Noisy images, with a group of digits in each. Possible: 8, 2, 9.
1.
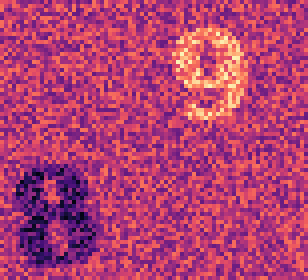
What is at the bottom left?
8
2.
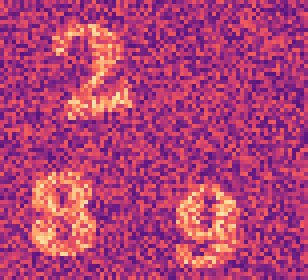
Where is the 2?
top left
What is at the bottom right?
9
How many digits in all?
3
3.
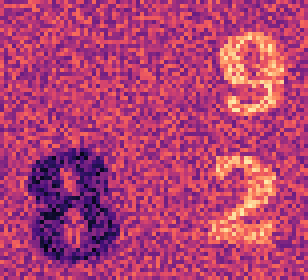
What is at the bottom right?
2
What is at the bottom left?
8
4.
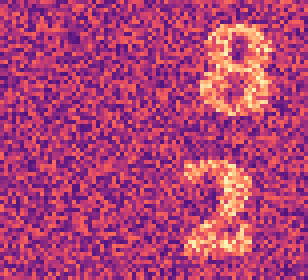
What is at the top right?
8
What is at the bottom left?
nothing
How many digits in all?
2
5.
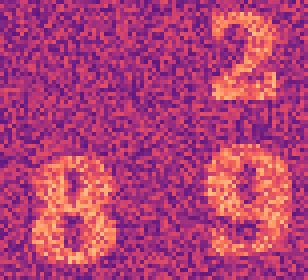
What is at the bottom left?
8
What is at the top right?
2
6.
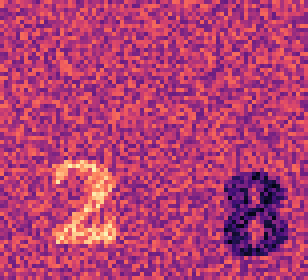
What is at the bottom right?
8
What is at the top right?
nothing
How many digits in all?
2
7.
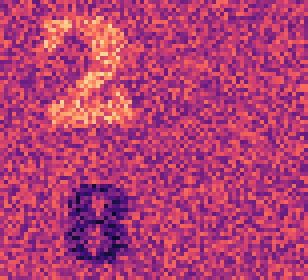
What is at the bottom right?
nothing
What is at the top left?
2
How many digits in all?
2
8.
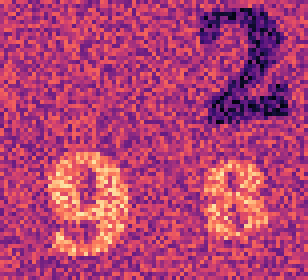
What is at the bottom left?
9
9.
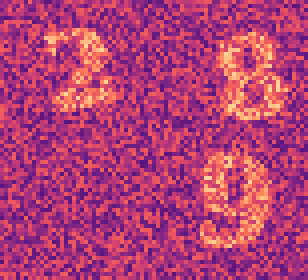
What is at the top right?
8
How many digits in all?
3
